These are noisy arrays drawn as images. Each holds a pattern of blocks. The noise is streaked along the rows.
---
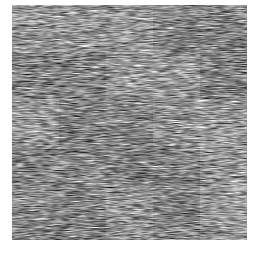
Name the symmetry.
mirrored about the diagonal from the bottom left
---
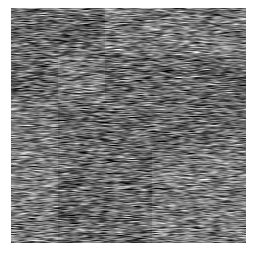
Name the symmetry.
mirrored about the diagonal from the top left
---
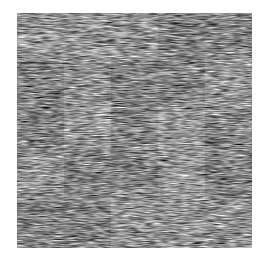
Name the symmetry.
the same after a half turn
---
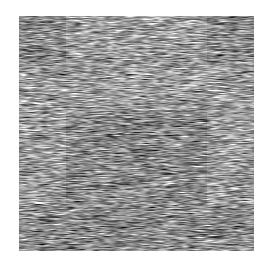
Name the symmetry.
left and right mirror each other
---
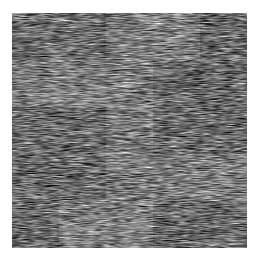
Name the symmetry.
the same after a half turn
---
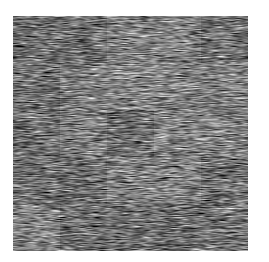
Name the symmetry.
mirrored about the diagonal from the bottom left
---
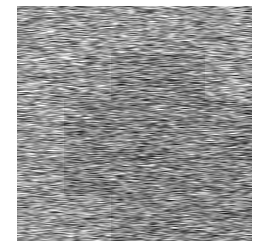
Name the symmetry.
mirrored about the diagonal from the top left
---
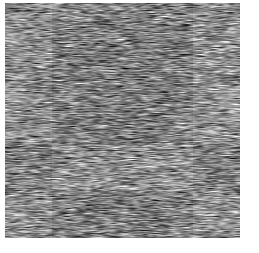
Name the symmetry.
left and right mirror each other
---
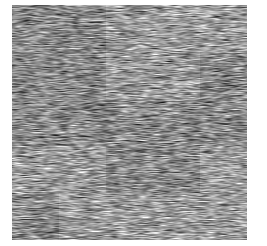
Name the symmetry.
no symmetry
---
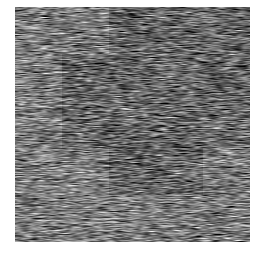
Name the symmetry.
mirrored about the diagonal from the bottom left
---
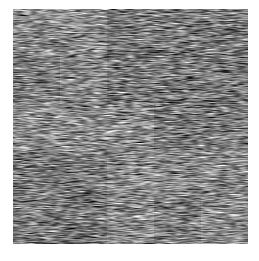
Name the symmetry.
mirrored about the diagonal from the bottom left
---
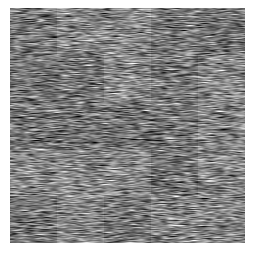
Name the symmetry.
no symmetry
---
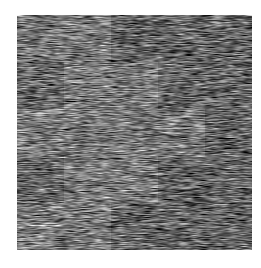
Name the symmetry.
top and bottom mirror each other
